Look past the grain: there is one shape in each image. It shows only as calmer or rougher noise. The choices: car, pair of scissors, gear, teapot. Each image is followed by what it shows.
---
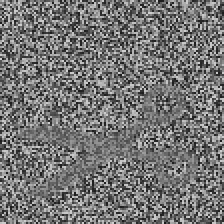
pair of scissors
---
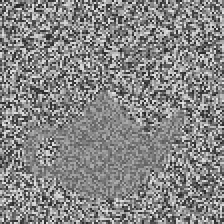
teapot
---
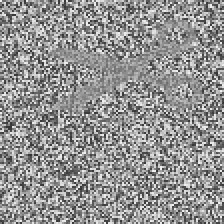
pair of scissors
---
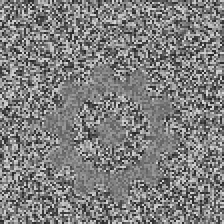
gear
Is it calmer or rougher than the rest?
calmer
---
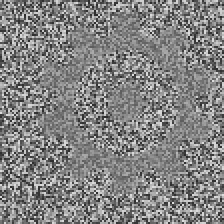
gear
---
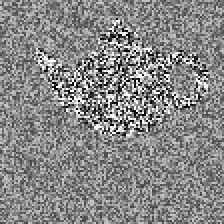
teapot
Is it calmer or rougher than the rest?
rougher
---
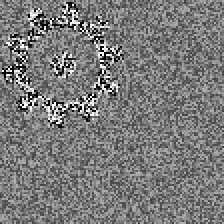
gear
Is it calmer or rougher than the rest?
rougher
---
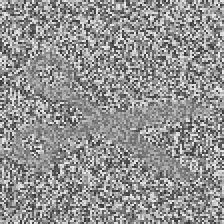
pair of scissors
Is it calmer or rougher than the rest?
calmer
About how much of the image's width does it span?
nearly all
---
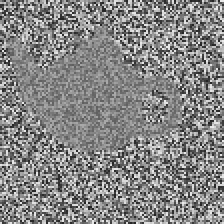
teapot
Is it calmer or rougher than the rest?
calmer
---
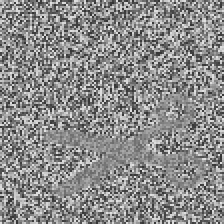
pair of scissors
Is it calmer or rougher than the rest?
calmer
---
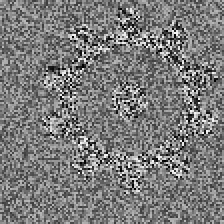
gear
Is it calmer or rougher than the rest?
rougher
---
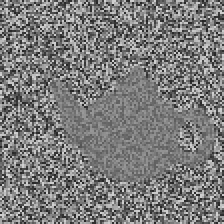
teapot
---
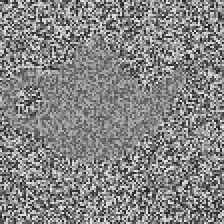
teapot
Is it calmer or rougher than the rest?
calmer
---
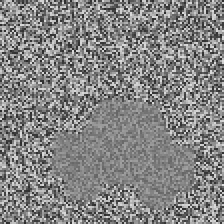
car
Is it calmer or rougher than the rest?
calmer
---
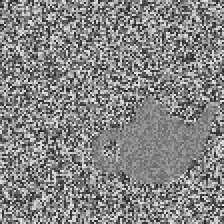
teapot
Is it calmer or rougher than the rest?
calmer
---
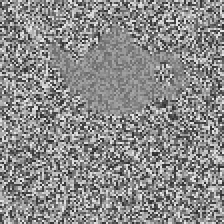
teapot
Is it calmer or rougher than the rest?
calmer
